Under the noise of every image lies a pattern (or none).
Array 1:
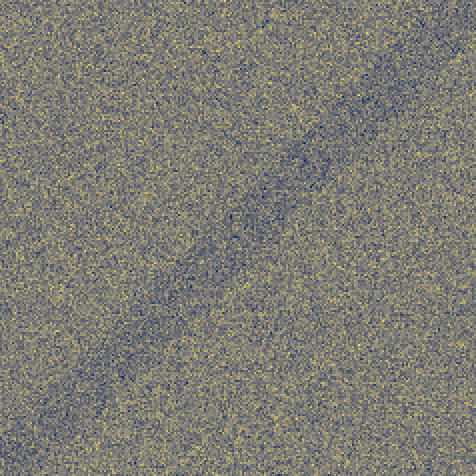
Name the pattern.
a diagonal band
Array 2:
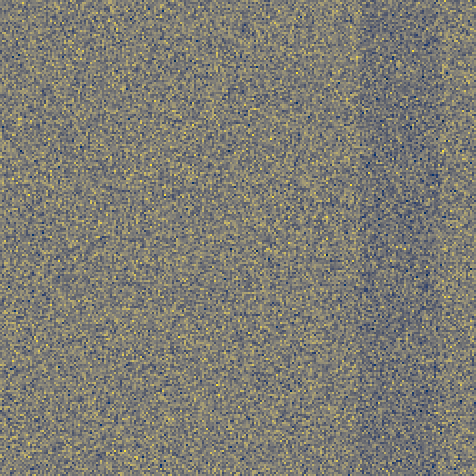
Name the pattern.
one band of columns
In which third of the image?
right
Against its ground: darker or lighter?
darker
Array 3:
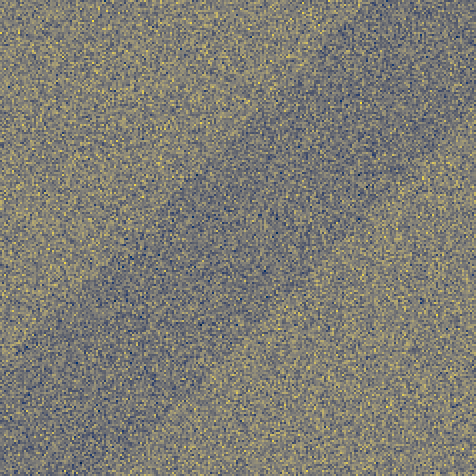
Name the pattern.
a diagonal band
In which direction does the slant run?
bottom left to top right
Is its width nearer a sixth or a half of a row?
a half
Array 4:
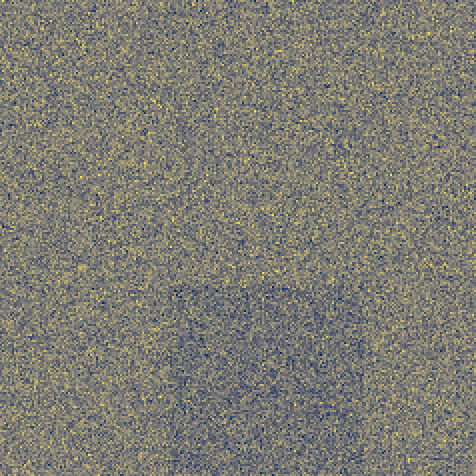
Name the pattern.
one block
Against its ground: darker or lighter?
darker
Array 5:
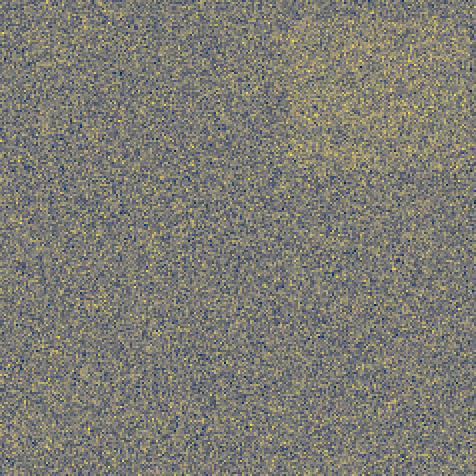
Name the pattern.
one block
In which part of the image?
top right
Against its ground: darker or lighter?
lighter
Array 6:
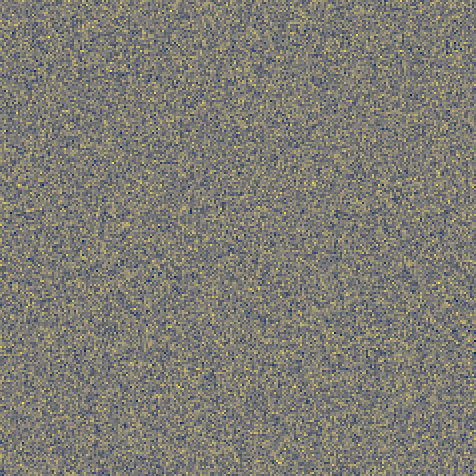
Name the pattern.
only noise
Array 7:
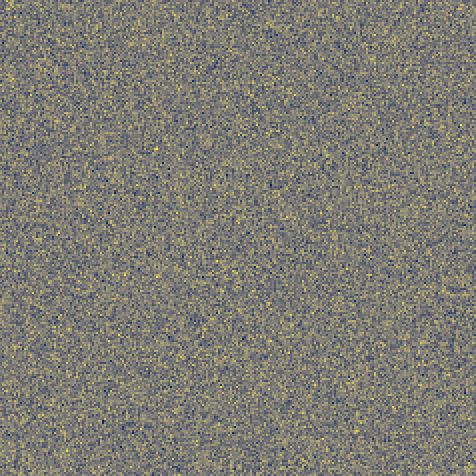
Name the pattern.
only noise
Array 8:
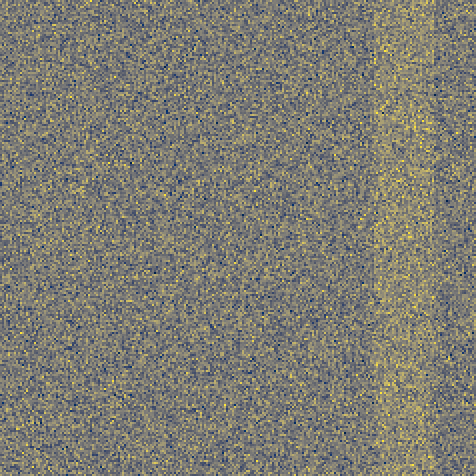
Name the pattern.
one band of columns
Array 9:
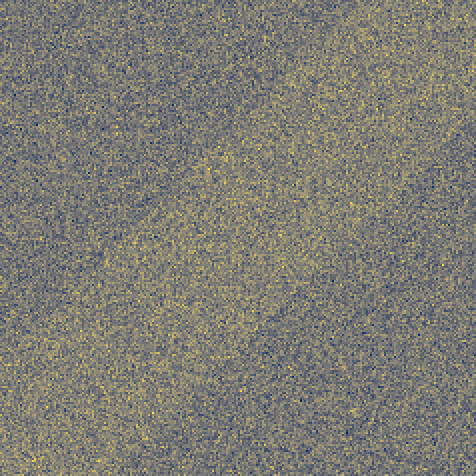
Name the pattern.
a diagonal band
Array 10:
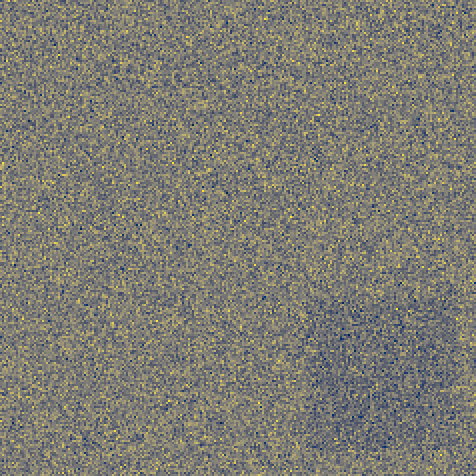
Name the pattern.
one block
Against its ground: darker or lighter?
darker
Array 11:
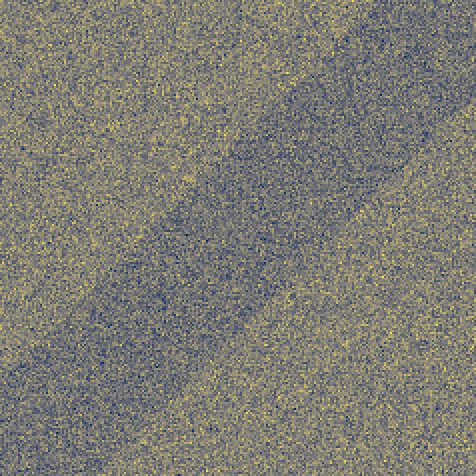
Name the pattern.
a diagonal band
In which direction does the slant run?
bottom left to top right
